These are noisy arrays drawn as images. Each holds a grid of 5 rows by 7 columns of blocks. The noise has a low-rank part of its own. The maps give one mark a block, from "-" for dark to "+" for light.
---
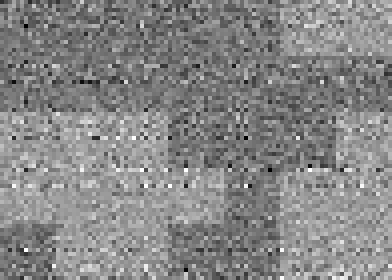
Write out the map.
-----++
-------
+++---+
++++-++
-++--++
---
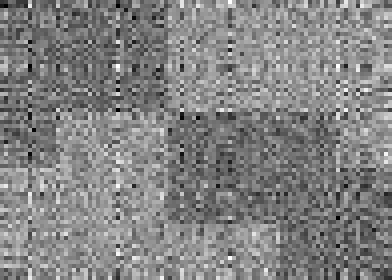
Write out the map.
---++++
---++++
-++---+
+++----
+++++--
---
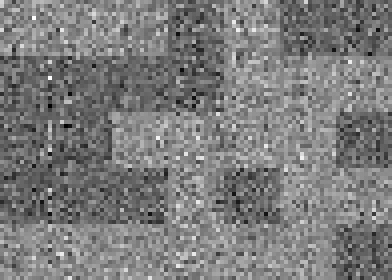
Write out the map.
+++-+--
----+++
--++++-
---+-++
++++++-
